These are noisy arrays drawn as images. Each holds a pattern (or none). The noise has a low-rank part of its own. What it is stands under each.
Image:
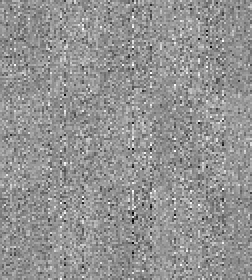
a checkerboard
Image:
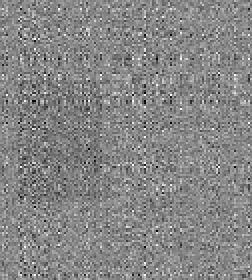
one block
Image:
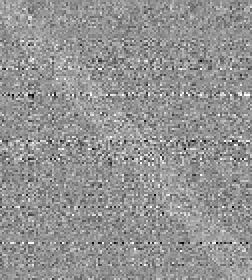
a diagonal band
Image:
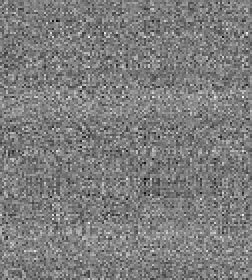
bands of rows
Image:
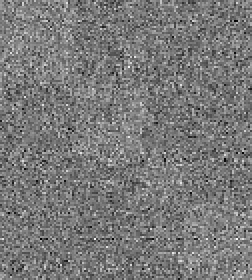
blocks along the diagonal
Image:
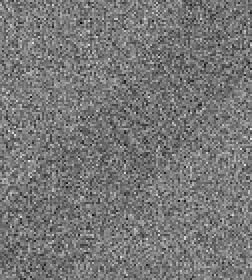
a diagonal band
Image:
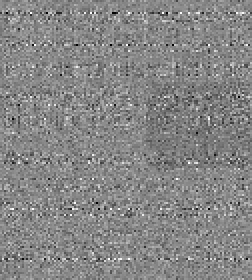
one block
